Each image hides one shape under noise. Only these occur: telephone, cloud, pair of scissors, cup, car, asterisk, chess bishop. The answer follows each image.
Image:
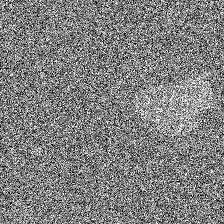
light cloud, middle right
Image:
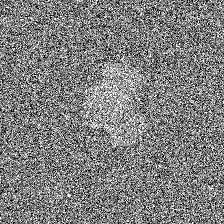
light car, centre
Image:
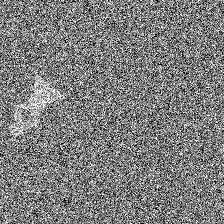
light chess bishop, middle left
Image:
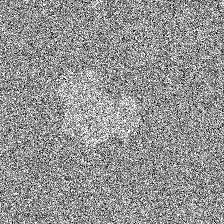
light car, centre
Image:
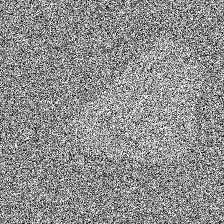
light cloud
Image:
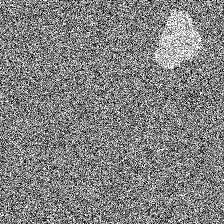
light cloud, top right
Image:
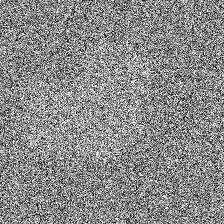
light car
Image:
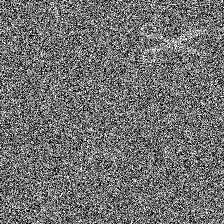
light pair of scissors, top right
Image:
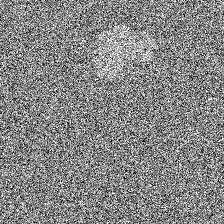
light car, top middle
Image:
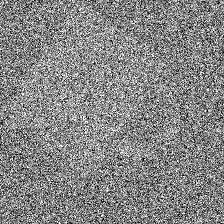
light cup
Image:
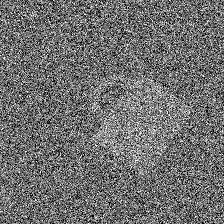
light cup
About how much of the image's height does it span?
half
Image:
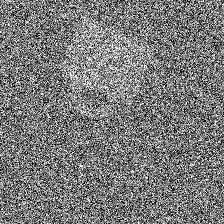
light cup
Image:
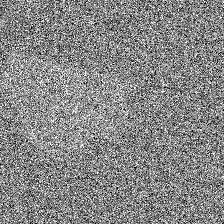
light cloud
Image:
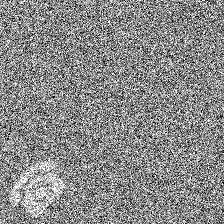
light telephone, bottom left
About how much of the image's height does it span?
a quarter
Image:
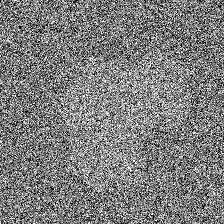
light car
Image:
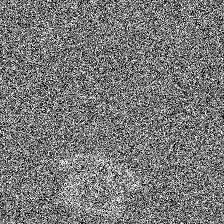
light telephone, bottom middle
